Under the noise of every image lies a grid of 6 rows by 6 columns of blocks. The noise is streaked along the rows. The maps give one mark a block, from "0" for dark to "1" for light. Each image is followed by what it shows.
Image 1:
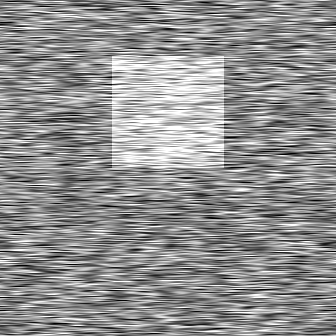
000000
001100
001100
000000
000000
000000
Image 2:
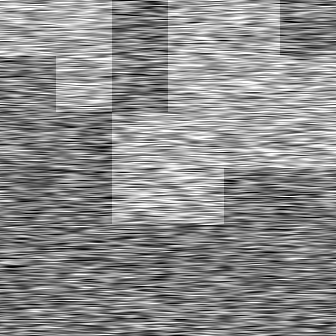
110110
010111
001111
001100
000000
000000
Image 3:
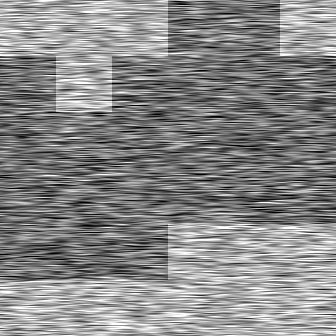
111001
010000
000000
000000
000111
111111
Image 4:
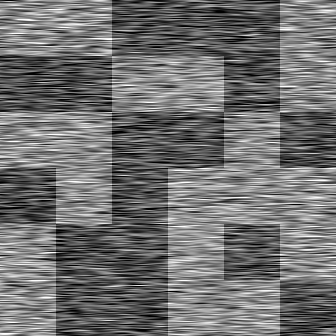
110001
001101
110010
010111
100101
100110
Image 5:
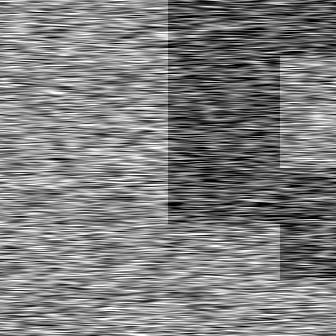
111000
111001
111001
111000
111110
111111
